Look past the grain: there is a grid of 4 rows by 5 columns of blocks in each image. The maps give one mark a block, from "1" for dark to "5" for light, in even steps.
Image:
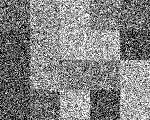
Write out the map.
2 4 5 3 2
1 4 5 5 1
1 4 3 3 5
1 2 5 1 5
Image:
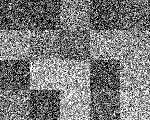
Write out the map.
1 1 3 1 2
4 3 2 4 4
1 5 5 1 4
3 1 5 2 5
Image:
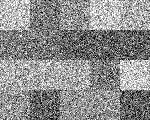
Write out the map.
5 2 3 5 4
2 2 1 1 1
4 4 4 2 5
3 1 3 3 1
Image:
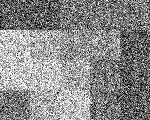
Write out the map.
1 1 2 2 2
5 4 3 3 1
5 5 4 2 1
2 4 5 2 1
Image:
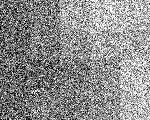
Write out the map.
1 2 4 5 5
1 2 3 4 4
1 1 2 3 5
1 2 2 3 5
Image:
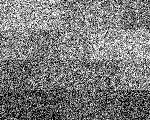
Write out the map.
5 5 4 4 3
4 3 4 5 5
2 3 3 3 4
1 1 2 2 1
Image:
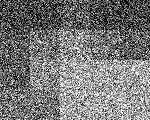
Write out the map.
1 1 2 1 1
2 3 4 3 2
2 4 5 5 5
3 3 5 5 5
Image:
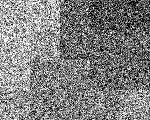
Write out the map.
5 5 2 1 1
5 4 2 2 2
5 3 3 2 2
4 3 3 3 4
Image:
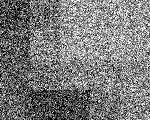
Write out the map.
1 3 5 5 5
2 4 5 5 5
2 3 4 4 4
2 1 1 3 4
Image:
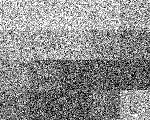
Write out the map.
5 5 5 5 4
4 4 4 3 2
3 2 1 1 1
2 1 1 2 4
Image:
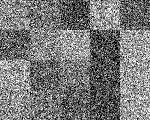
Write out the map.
4 3 1 5 2
2 4 5 1 5
5 2 3 1 5
4 3 2 1 5
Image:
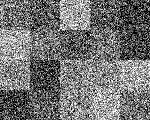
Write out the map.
3 2 5 2 1
5 3 2 3 1
4 1 4 4 5
1 2 4 5 3
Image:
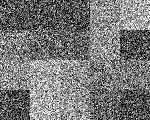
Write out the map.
1 1 1 4 5
3 2 2 4 1
4 5 4 3 3
1 5 4 2 1
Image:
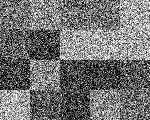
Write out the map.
3 4 3 3 5
2 1 5 5 5
1 4 1 1 2
5 2 1 4 3
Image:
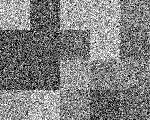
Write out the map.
5 1 5 5 3
1 1 2 5 2
1 1 4 3 3
4 5 3 1 2
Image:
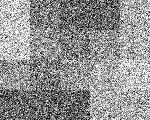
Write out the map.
5 2 1 1 4
5 3 2 3 4
3 2 3 4 5
1 1 1 4 4
